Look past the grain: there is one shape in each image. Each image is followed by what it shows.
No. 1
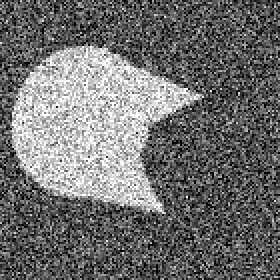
light cat's head
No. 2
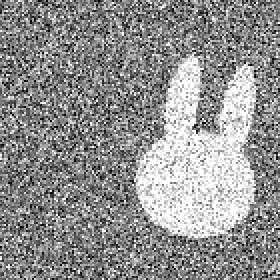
light rabbit's head
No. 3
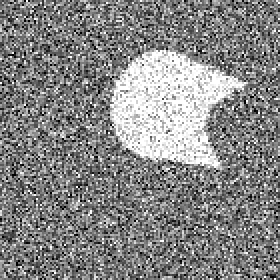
light cat's head
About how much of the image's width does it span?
half
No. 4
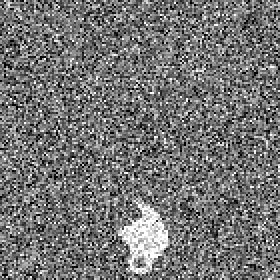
light teapot, bottom middle
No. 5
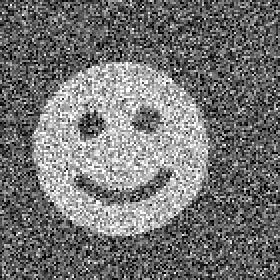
light smiling face
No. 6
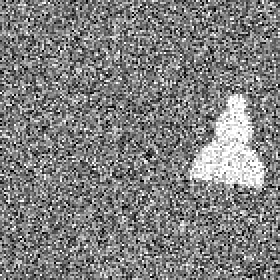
light chess pawn, middle right
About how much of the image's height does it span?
a third
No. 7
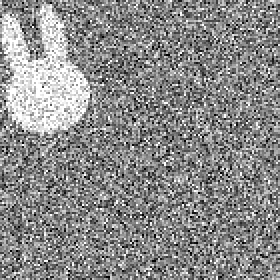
light rabbit's head
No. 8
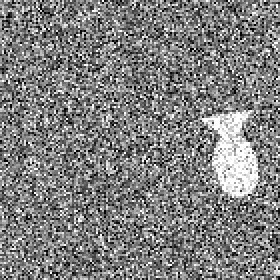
light fish, middle right
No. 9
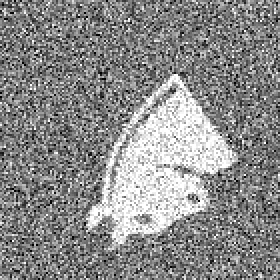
light chess knight
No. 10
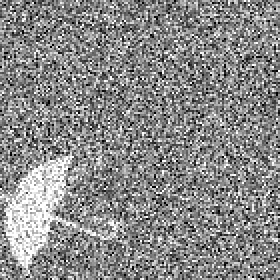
light umbrella, bottom left
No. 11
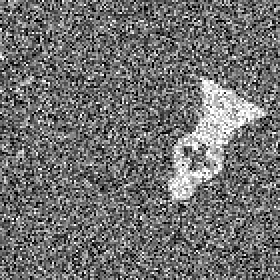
light chess bishop, middle right
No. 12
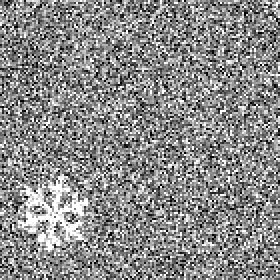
light snowflake, bottom left
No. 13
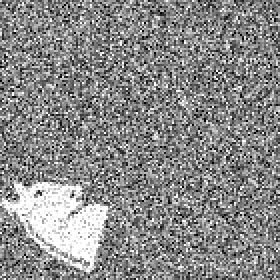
light chess knight, bottom left
